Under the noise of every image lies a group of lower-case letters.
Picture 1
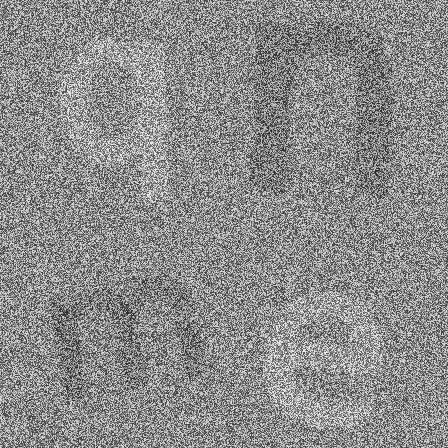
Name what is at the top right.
n
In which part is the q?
top left
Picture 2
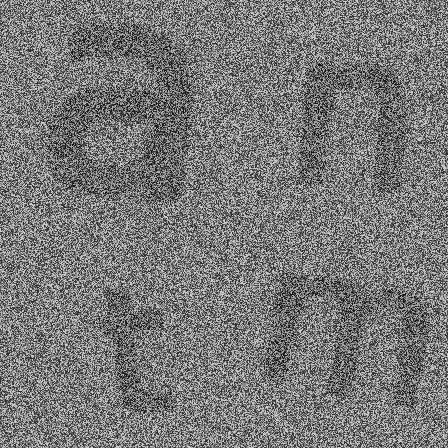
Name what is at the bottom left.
t
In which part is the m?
bottom right
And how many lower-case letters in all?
4
